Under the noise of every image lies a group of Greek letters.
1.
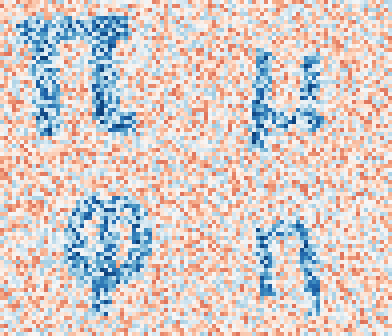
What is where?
top left: pi; top right: mu; bottom left: phi; bottom right: eta
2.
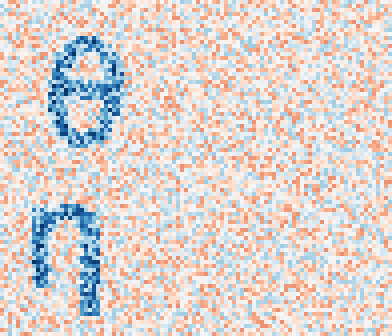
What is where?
top left: theta; bottom left: eta
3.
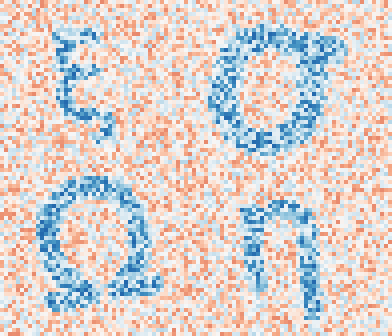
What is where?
top left: xi; top right: sigma; bottom left: omega; bottom right: eta
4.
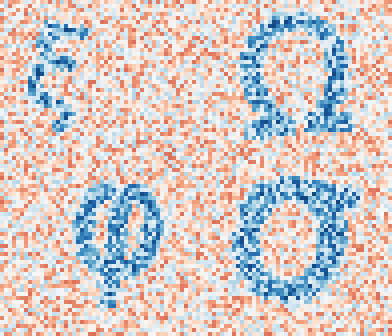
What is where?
top left: xi; top right: omega; bottom left: phi; bottom right: sigma
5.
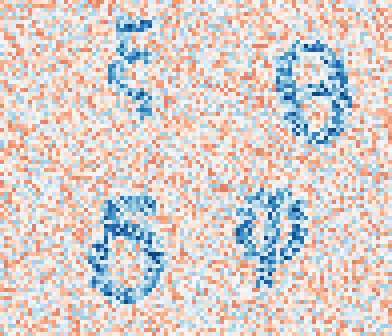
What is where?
top left: xi; top right: theta; bottom left: delta; bottom right: phi
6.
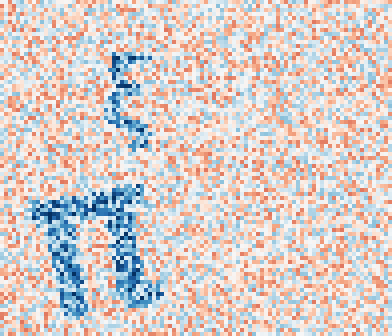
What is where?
top left: xi; bottom left: pi
